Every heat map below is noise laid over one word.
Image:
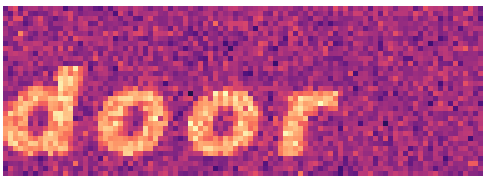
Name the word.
door
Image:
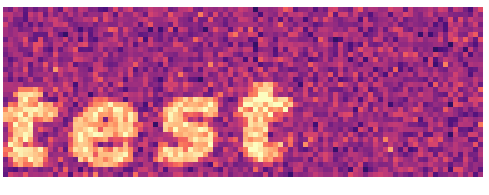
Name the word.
test
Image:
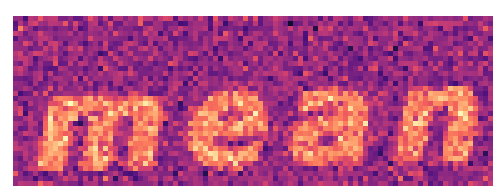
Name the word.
mean
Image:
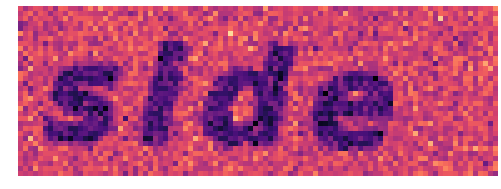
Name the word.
side
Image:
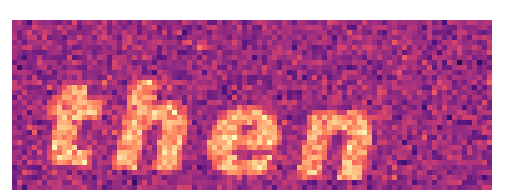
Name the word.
then
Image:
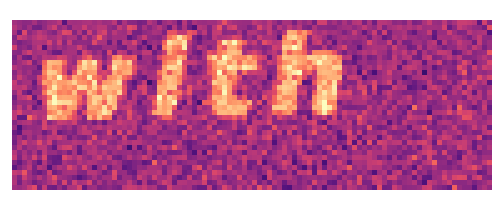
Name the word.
with
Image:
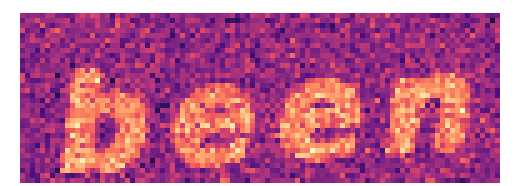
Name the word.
been
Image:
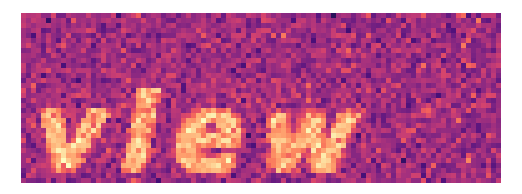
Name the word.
view
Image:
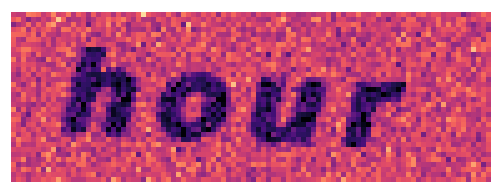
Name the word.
hour
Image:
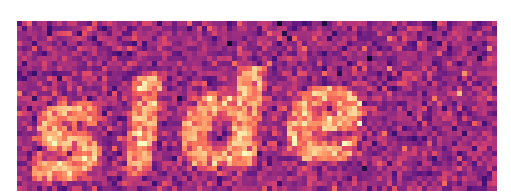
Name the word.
side
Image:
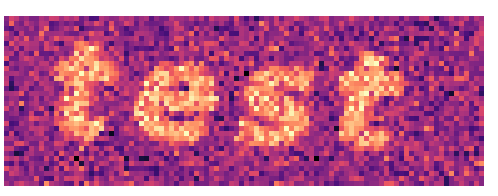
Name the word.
test
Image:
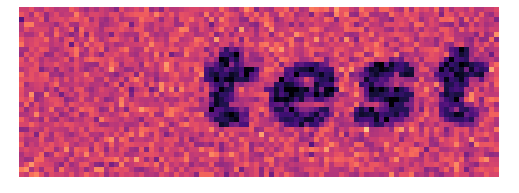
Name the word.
test
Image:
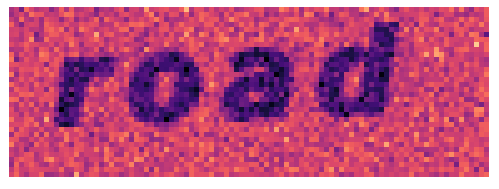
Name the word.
road
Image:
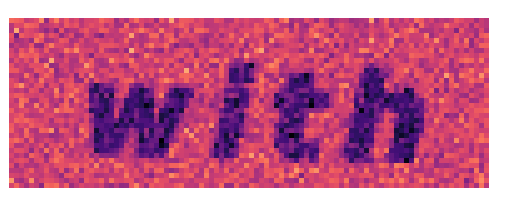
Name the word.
with
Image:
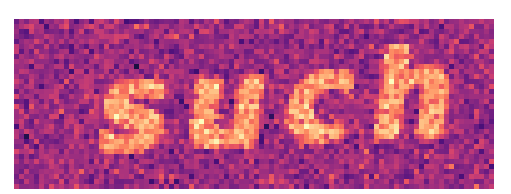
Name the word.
such
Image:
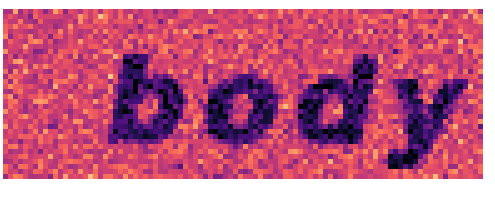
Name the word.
body
